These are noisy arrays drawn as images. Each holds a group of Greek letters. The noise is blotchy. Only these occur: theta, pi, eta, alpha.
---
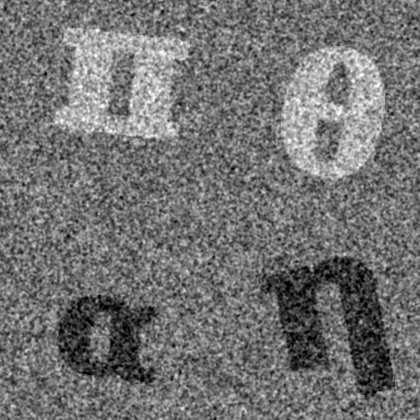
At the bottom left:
alpha
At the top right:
theta
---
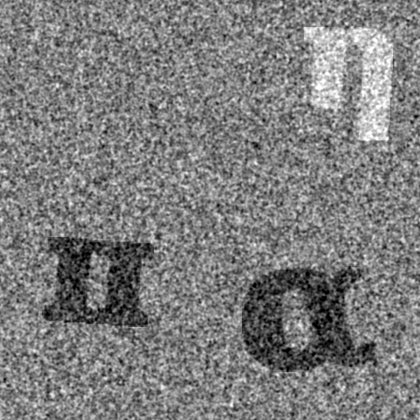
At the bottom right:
alpha
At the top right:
eta
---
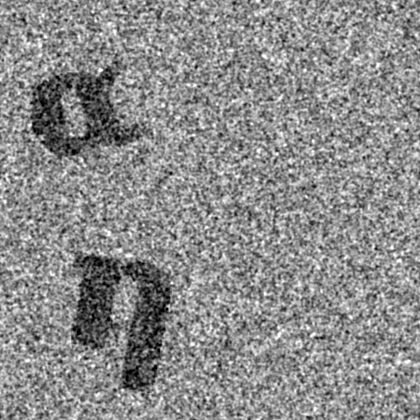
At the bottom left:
eta
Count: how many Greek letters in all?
2
